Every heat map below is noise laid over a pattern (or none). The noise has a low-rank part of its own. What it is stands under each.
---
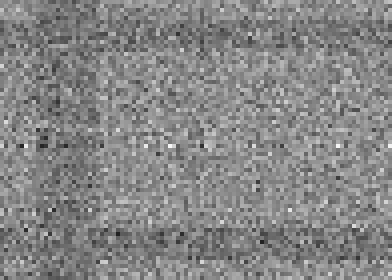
bands of rows crossing bands of columns
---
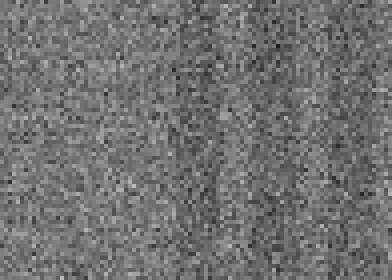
bands of columns
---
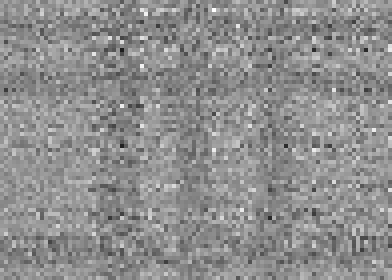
bands of rows crossing bands of columns
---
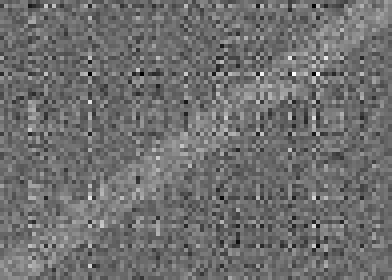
a diagonal band
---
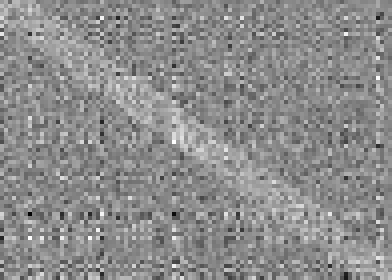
a diagonal band
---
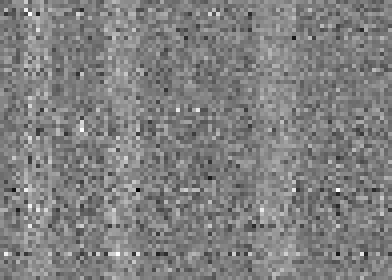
bands of columns
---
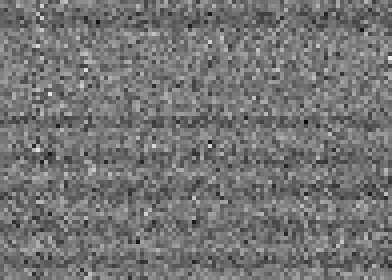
bands of rows
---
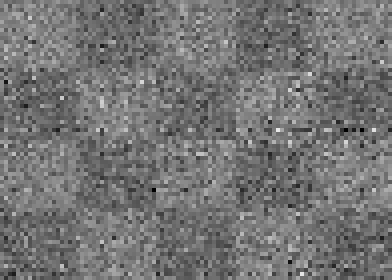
a checkerboard
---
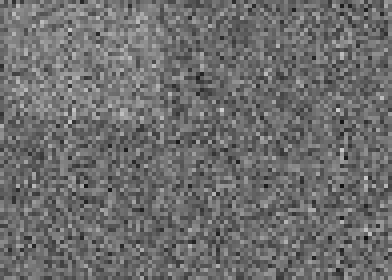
one block
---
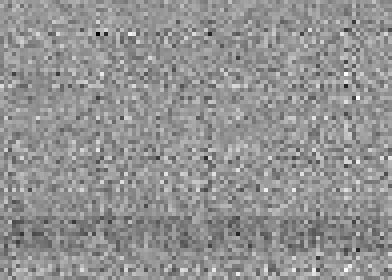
one band of rows
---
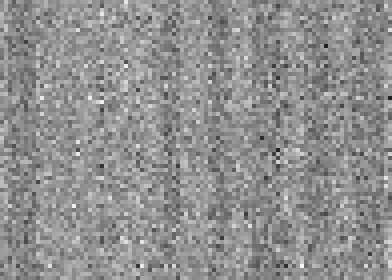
bands of columns
